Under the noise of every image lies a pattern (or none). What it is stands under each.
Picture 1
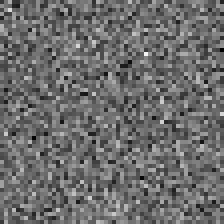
only noise
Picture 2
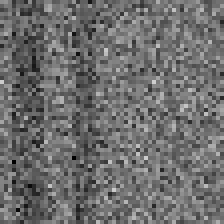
bands of columns
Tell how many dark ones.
2
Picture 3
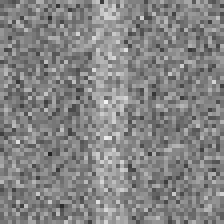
one band of columns
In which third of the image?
middle
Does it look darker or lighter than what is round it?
lighter
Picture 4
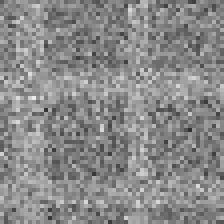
bands of rows crossing bands of columns
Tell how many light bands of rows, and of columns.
2 and 2
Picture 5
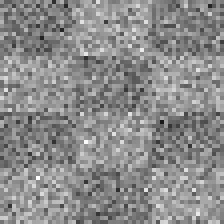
a checkerboard
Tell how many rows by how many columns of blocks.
4 by 3
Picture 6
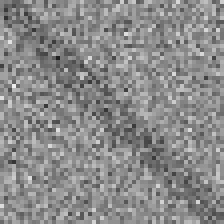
a diagonal band
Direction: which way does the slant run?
top left to bottom right
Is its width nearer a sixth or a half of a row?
a sixth
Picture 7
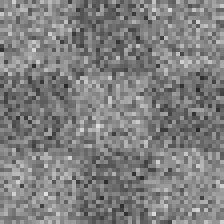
a checkerboard
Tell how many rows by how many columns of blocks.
3 by 3
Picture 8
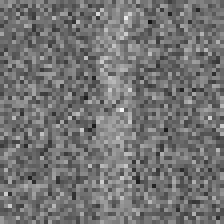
one band of columns
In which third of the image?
middle
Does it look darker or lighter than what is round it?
lighter
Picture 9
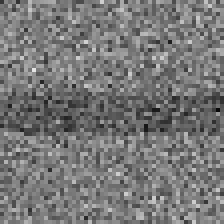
one band of rows
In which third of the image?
middle
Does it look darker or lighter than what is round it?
darker
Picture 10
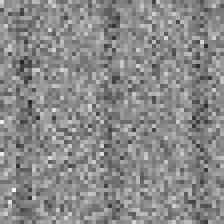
bands of columns
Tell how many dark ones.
3
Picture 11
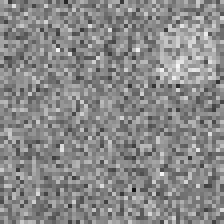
one block
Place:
top right
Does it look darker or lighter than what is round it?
lighter
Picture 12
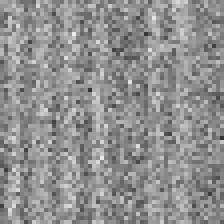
bands of columns
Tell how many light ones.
6
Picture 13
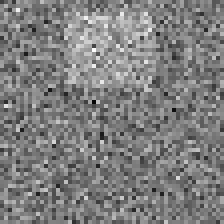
one block
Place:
top middle
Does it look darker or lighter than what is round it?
lighter
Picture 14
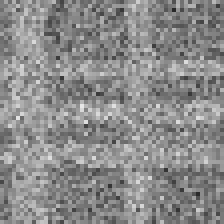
bands of rows crossing bands of columns
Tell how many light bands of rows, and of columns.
3 and 2
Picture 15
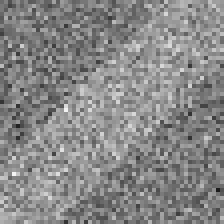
a diagonal band
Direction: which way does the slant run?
bottom left to top right
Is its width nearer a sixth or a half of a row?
a half
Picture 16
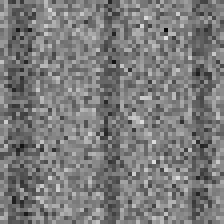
bands of columns
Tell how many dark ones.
3
